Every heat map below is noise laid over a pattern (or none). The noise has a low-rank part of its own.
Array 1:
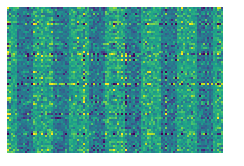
vertical stripes
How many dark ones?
6
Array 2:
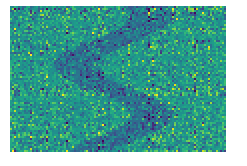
a wavy band
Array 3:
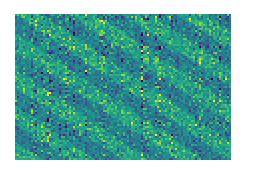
diagonal stripes
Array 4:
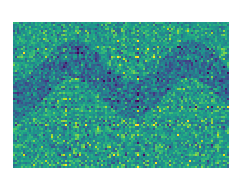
a wavy band
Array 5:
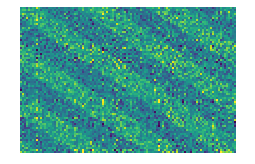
diagonal stripes
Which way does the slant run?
top left to bottom right
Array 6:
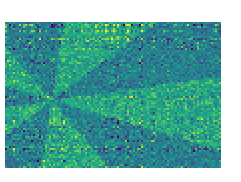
spokes from one point
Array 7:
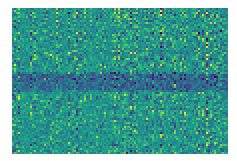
one horizontal stripe
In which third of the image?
middle
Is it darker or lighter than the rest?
darker
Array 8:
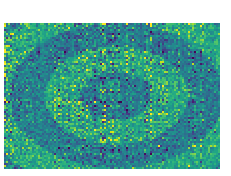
rings round one point
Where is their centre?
centre
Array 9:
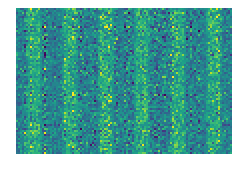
vertical stripes
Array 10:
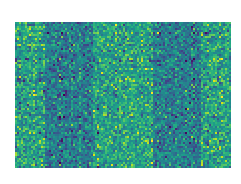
vertical stripes
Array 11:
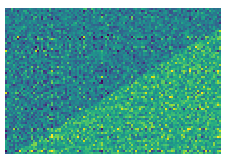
a sharp edge
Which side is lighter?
bottom right
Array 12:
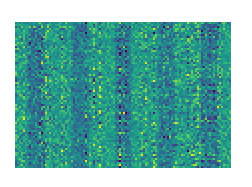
vertical stripes
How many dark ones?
5
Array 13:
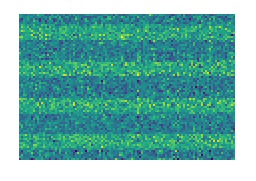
horizontal stripes
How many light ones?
4
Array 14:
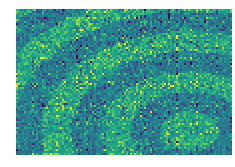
rings round one point
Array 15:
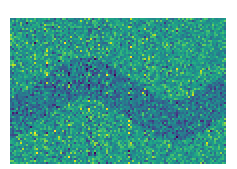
a wavy band
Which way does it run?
left to right
